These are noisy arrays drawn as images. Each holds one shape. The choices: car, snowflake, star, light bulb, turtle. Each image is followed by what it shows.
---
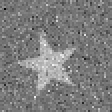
star
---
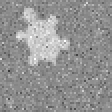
turtle
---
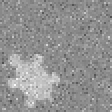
turtle
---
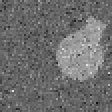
light bulb
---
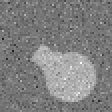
light bulb
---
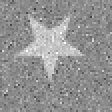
star
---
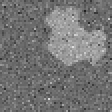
car
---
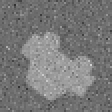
car
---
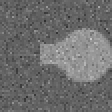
light bulb
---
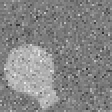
light bulb
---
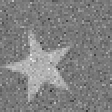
star
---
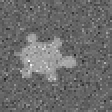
turtle
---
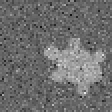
turtle
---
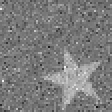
star
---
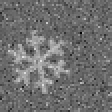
snowflake
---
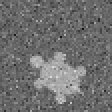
turtle
